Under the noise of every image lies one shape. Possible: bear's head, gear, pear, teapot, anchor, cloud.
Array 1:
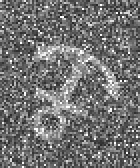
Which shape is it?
anchor
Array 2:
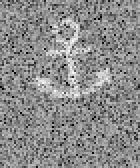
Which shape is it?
anchor
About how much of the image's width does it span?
half
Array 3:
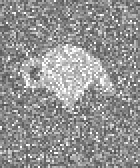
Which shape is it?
teapot
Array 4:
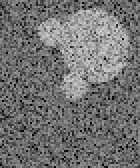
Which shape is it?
bear's head
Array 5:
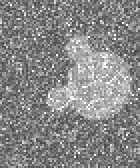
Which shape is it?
bear's head
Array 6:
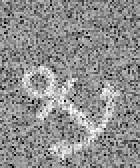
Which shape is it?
anchor
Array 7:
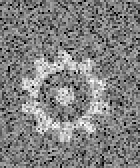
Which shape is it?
gear
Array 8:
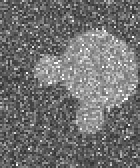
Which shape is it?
bear's head
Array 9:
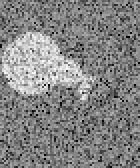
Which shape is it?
pear
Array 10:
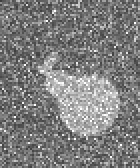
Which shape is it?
pear
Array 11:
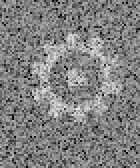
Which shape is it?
gear
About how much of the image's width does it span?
two thirds
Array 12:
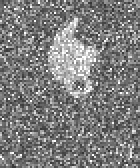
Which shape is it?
teapot
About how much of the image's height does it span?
half
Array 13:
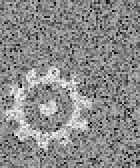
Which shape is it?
gear
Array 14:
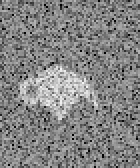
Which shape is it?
teapot
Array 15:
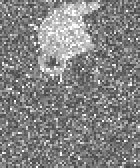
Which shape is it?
teapot
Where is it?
top middle
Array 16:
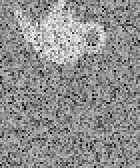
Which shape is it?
teapot
